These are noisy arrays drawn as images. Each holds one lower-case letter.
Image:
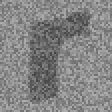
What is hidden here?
dark r
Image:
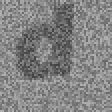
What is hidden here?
dark d
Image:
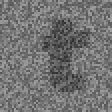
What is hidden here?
dark t
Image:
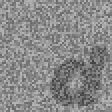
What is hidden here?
dark d
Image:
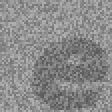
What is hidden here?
dark e
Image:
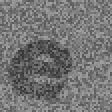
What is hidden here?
dark e
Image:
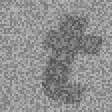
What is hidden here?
dark t
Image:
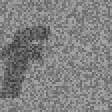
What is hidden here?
dark f
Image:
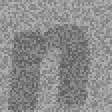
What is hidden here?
dark n
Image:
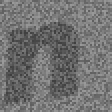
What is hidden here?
dark n
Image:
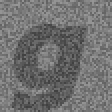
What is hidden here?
dark g
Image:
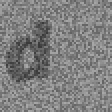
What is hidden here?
dark d
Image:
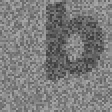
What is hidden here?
dark b
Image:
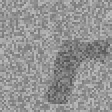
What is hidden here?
dark r
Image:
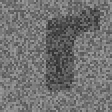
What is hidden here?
dark r
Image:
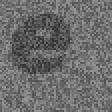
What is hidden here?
dark e
